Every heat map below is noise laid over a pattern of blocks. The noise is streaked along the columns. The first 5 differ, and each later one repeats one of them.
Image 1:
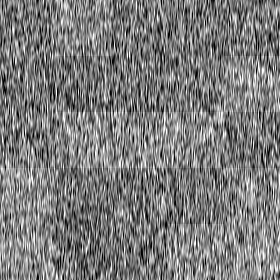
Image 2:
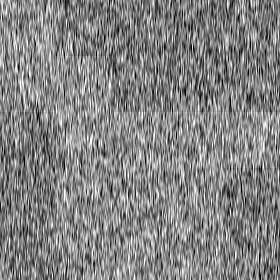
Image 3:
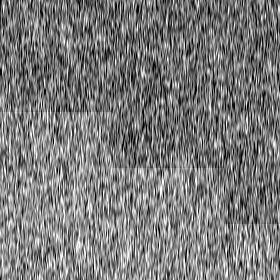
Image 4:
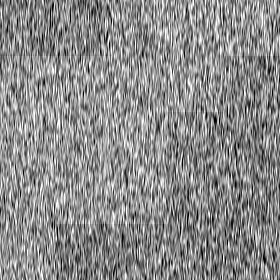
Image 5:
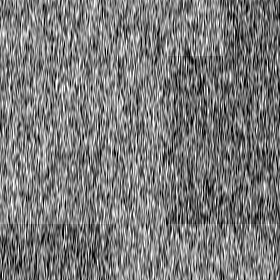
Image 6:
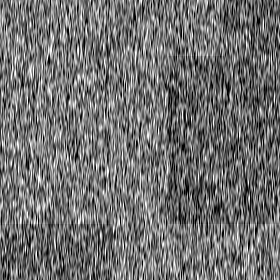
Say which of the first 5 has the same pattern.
5
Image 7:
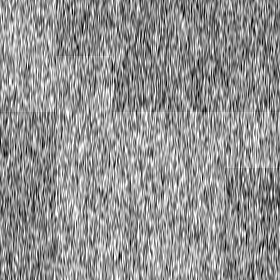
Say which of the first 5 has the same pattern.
2
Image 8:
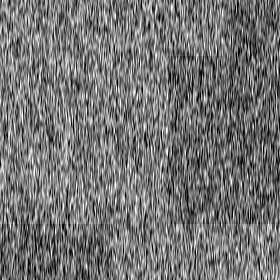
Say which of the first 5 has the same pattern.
5
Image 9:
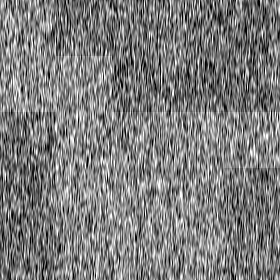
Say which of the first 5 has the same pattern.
2
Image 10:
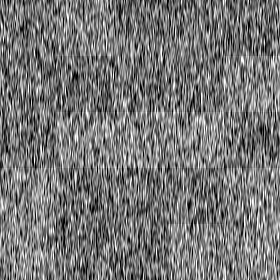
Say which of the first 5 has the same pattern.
1
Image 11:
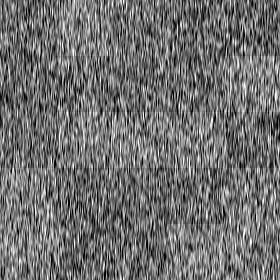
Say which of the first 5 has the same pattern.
1
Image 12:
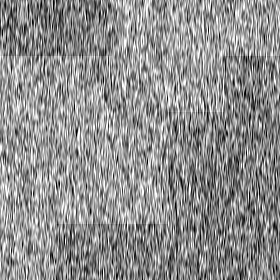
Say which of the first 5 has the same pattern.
4
